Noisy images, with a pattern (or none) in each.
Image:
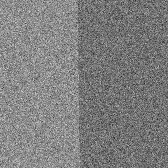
a sharp edge
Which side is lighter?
left
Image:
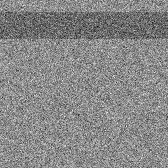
one horizontal stripe
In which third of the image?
top
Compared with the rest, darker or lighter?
darker
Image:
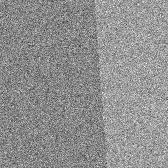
a sharp edge
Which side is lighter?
right
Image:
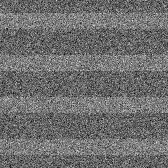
horizontal stripes
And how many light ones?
4
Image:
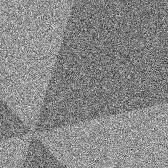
spokes from one point
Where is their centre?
bottom left
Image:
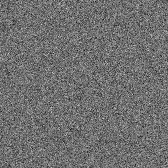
only noise
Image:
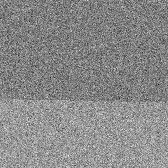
a sharp edge
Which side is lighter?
bottom
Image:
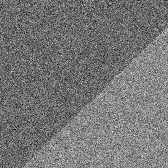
a sharp edge
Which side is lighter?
bottom right
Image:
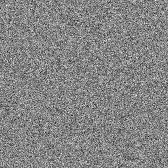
only noise
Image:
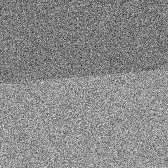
a sharp edge
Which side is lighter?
bottom
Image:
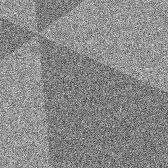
spokes from one point
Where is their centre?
top left
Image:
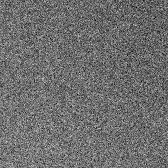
a smooth slope
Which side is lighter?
bottom left
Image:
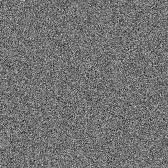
only noise
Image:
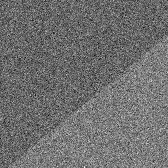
a sharp edge
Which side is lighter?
bottom right
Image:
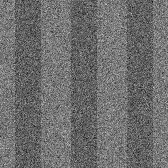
vertical stripes
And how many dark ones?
3
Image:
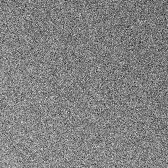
a smooth slope
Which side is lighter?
bottom left
